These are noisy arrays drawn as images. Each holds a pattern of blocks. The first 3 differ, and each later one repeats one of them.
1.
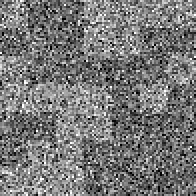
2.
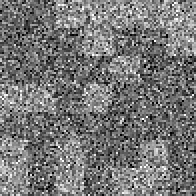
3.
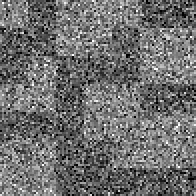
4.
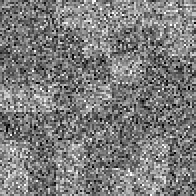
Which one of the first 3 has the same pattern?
2
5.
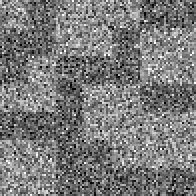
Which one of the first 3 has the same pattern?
3
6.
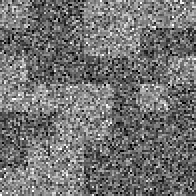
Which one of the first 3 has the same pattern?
1
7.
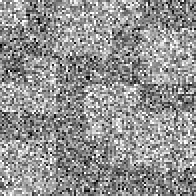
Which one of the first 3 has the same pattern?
3
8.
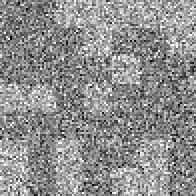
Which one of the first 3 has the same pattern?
2
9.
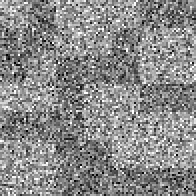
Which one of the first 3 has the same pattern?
3
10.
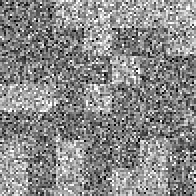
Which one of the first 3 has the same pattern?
2
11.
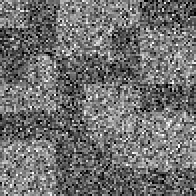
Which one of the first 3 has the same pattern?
3
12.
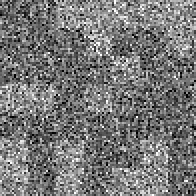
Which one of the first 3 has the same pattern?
2
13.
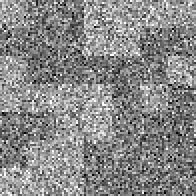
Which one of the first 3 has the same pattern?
1
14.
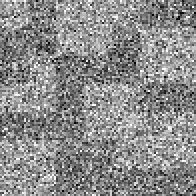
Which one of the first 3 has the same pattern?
3
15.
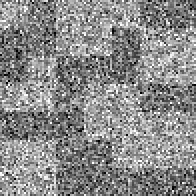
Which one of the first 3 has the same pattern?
3
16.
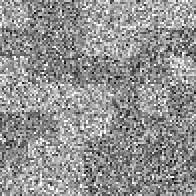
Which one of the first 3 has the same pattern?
1
